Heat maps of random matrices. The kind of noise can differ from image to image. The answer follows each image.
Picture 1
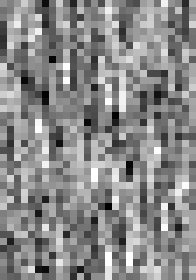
streaked along the columns
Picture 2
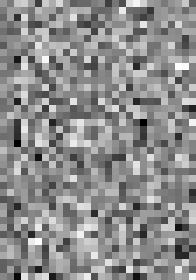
low rank plus noise
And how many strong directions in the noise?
two
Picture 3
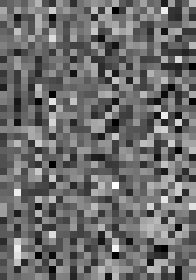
columns of uneven size
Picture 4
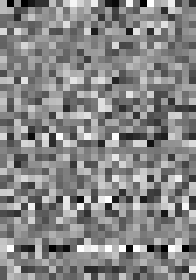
rows of uneven size
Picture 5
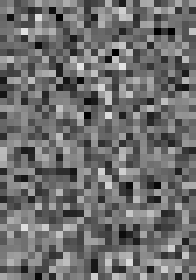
low rank plus noise
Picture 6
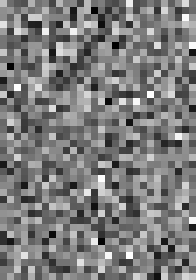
independent entries
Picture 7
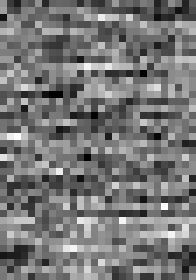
streaked along the rows
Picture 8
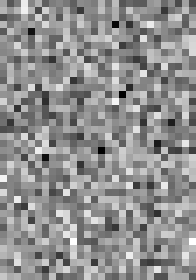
independent entries
